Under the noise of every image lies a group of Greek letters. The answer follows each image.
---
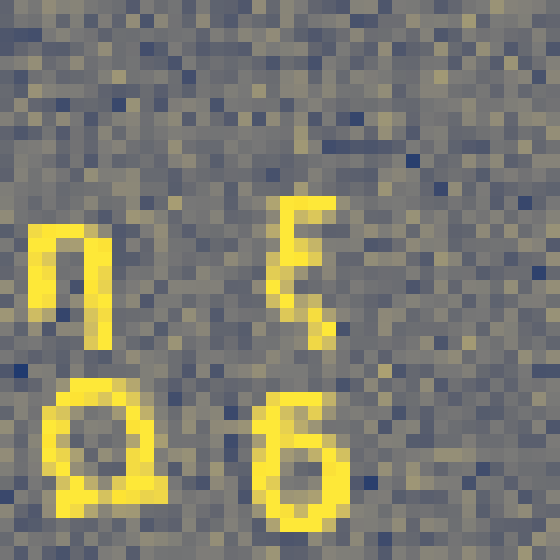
middle left: light eta; centre: light xi; bottom left: light omega; bottom middle: light delta
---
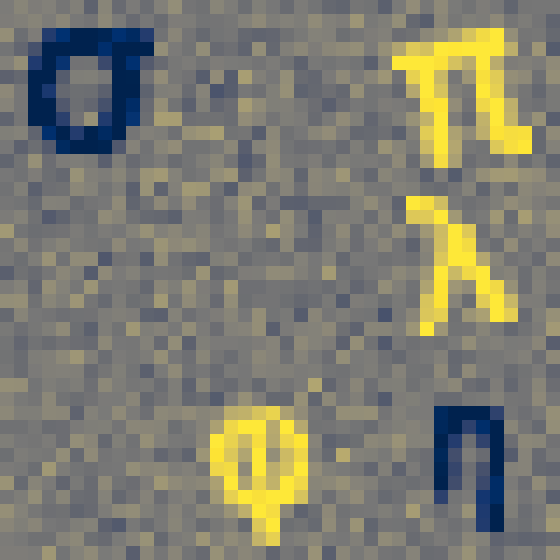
top left: dark sigma; top right: light pi; middle right: light lambda; bottom middle: light phi; bottom right: dark eta
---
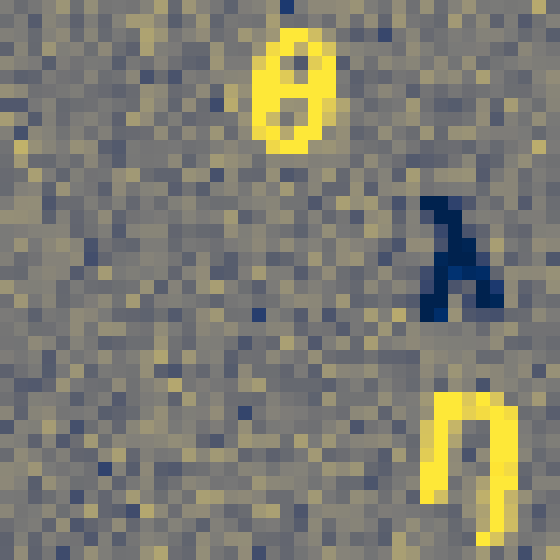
top middle: light theta; middle right: dark lambda; bottom right: light eta
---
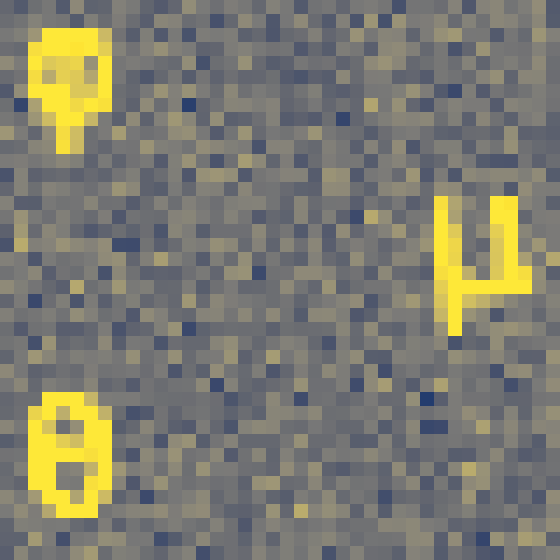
top left: light phi; middle right: light mu; bottom left: light theta
